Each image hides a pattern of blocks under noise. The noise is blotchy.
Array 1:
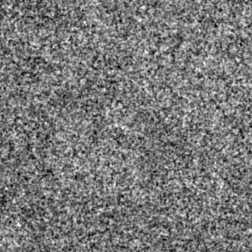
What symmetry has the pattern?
mirrored about the diagonal from the bottom left
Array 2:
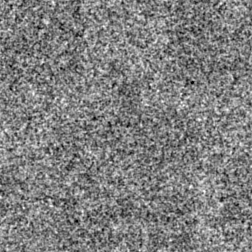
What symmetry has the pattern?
left and right mirror each other
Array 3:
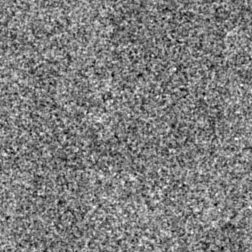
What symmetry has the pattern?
no symmetry
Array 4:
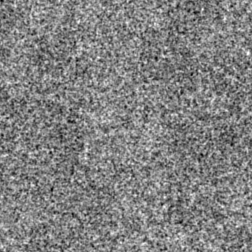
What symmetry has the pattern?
the same after a half turn
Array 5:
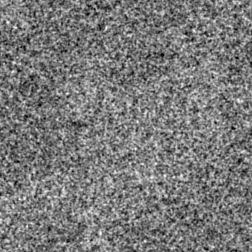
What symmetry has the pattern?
mirrored about the diagonal from the top left
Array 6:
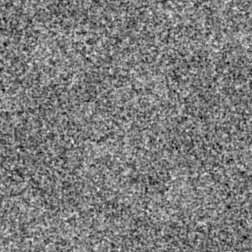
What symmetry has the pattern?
the same after a half turn
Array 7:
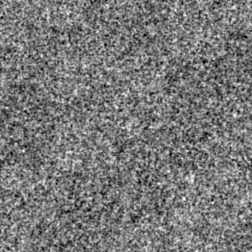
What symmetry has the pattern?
mirrored about the diagonal from the top left
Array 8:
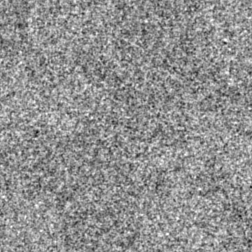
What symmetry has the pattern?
the same after a half turn
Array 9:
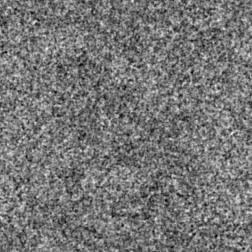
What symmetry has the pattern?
the same after a half turn
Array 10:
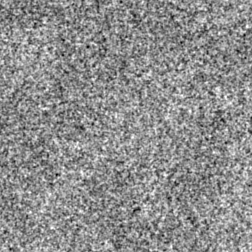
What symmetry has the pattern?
no symmetry
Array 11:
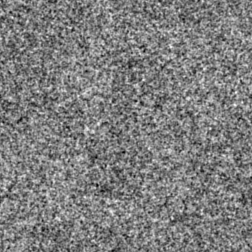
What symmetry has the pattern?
the same after a half turn
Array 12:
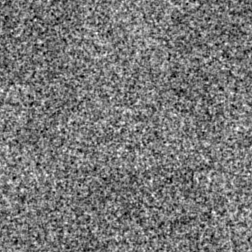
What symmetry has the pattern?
left and right mirror each other
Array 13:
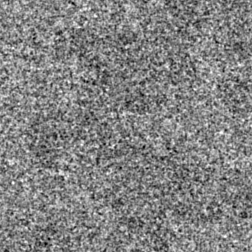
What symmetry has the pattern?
no symmetry
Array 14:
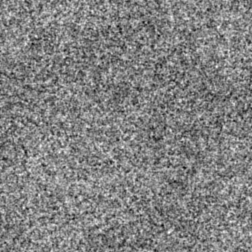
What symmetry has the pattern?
mirrored about the diagonal from the bottom left
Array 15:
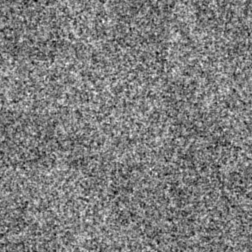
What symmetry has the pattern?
mirrored about the diagonal from the top left
